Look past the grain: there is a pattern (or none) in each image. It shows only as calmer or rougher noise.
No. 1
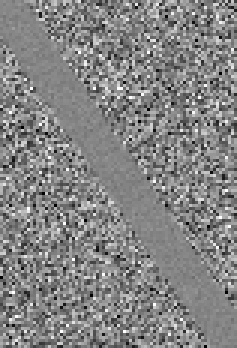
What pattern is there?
a diagonal band
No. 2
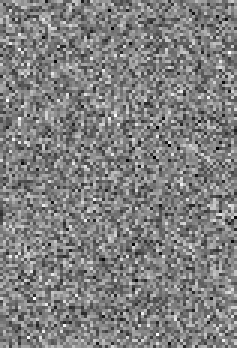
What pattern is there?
only noise
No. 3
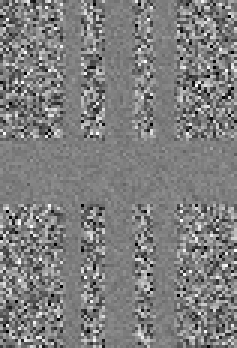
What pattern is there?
bands of rows crossing bands of columns
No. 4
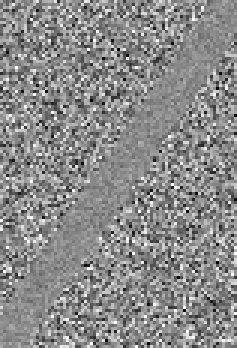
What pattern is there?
a diagonal band
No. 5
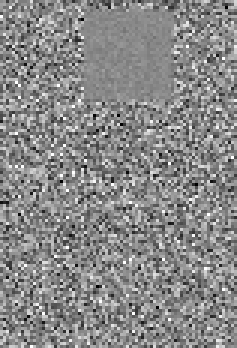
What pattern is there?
one block
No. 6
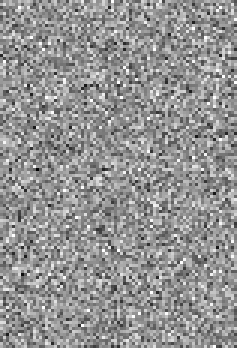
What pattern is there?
only noise
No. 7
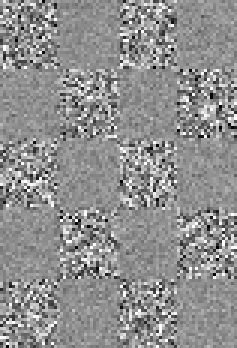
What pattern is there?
a checkerboard
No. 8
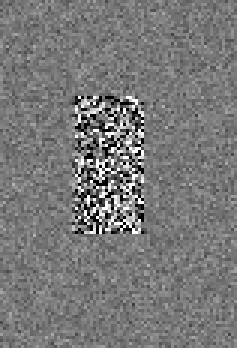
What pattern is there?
one block
